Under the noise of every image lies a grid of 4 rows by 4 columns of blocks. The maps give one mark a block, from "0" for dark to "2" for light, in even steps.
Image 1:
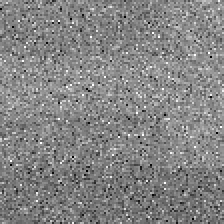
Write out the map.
1 1 1 2
2 2 2 2
1 1 1 2
0 0 0 0
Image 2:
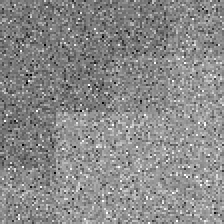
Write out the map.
0 0 0 1
0 0 1 2
0 2 2 2
1 2 2 2
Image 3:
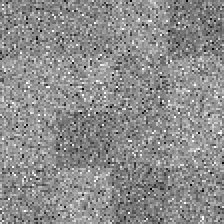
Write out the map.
1 1 2 0
2 2 1 2
2 0 1 2
1 2 0 1
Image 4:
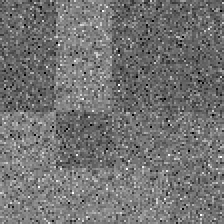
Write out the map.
0 2 0 0
0 2 0 0
2 0 1 1
2 2 2 1
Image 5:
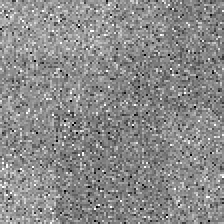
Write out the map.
2 2 1 0
1 1 0 0
1 0 0 1
2 0 0 1
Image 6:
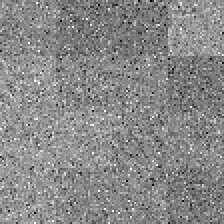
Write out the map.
1 0 0 2
2 1 1 0
2 2 1 1
2 1 1 0
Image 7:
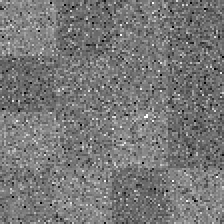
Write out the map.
2 0 1 0
0 1 1 0
2 1 2 0
1 2 0 2
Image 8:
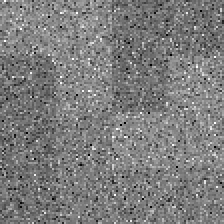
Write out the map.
2 2 0 0
0 2 0 2
0 1 2 2
0 1 1 1
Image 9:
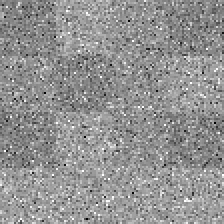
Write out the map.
0 2 1 0
1 0 1 2
0 2 1 0
2 2 2 2
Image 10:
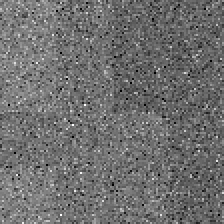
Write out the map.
2 1 0 0
2 1 0 0
1 1 1 0
2 1 1 0
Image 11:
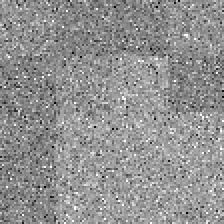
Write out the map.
1 0 0 1
0 1 2 0
0 2 2 2
0 2 2 2
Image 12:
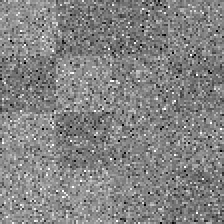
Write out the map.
2 0 0 1
0 2 1 0
2 0 1 1
2 2 1 0
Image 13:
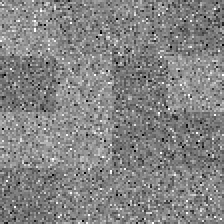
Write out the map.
2 1 1 0
0 2 0 2
2 2 0 0
0 1 1 1
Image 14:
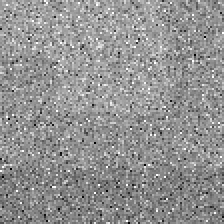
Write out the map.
2 2 2 1
1 2 2 1
1 1 1 1
0 0 0 0
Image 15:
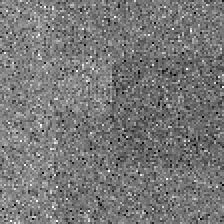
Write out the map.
2 1 1 1
2 2 0 0
2 1 0 0
2 1 1 1
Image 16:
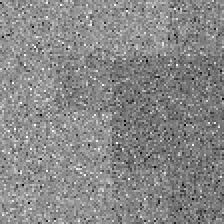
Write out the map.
2 2 2 1
2 1 0 0
2 2 0 0
2 2 1 0
